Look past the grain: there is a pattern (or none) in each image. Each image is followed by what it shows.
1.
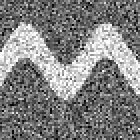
a wavy band
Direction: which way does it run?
left to right
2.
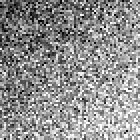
a smooth slope
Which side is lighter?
bottom right
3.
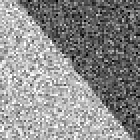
a sharp edge
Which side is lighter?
bottom left
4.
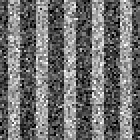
vertical stripes
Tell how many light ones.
5
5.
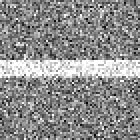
one horizontal stripe
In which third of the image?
middle
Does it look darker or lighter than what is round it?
lighter
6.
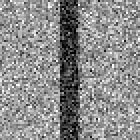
one vertical stripe
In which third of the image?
middle
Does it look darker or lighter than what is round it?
darker
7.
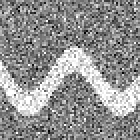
a wavy band
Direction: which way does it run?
left to right
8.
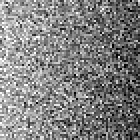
a smooth slope
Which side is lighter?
left
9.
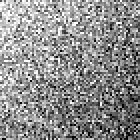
a smooth slope
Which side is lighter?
top left
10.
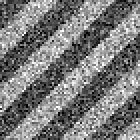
diagonal stripes
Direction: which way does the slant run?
bottom left to top right
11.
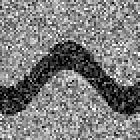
a wavy band
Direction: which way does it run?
left to right
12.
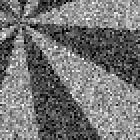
spokes from one point
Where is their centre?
top left
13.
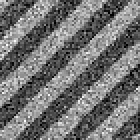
diagonal stripes
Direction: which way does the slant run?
bottom left to top right
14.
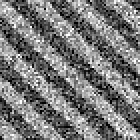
diagonal stripes
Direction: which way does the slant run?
top left to bottom right
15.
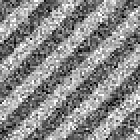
diagonal stripes
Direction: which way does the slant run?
bottom left to top right
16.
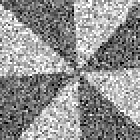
spokes from one point
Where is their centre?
centre
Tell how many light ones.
4
